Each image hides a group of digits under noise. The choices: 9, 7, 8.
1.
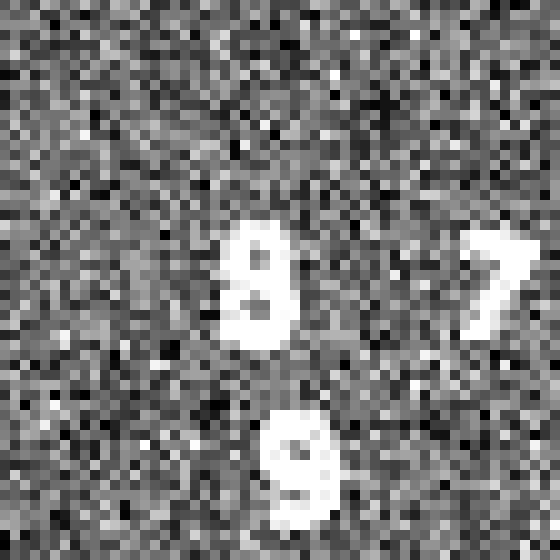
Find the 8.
centre
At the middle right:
7
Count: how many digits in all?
3
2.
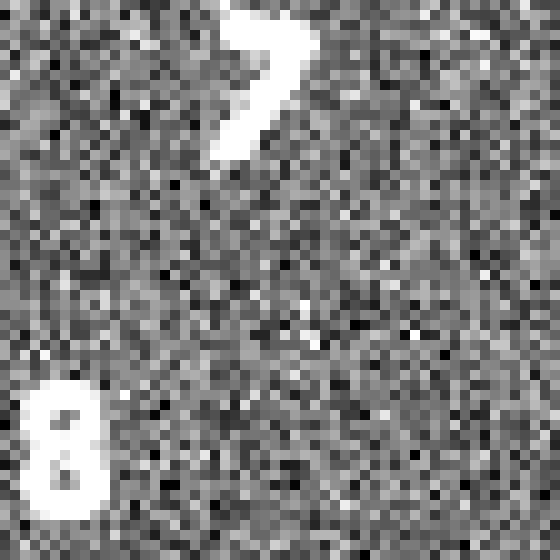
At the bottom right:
nothing
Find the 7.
top middle
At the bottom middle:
nothing
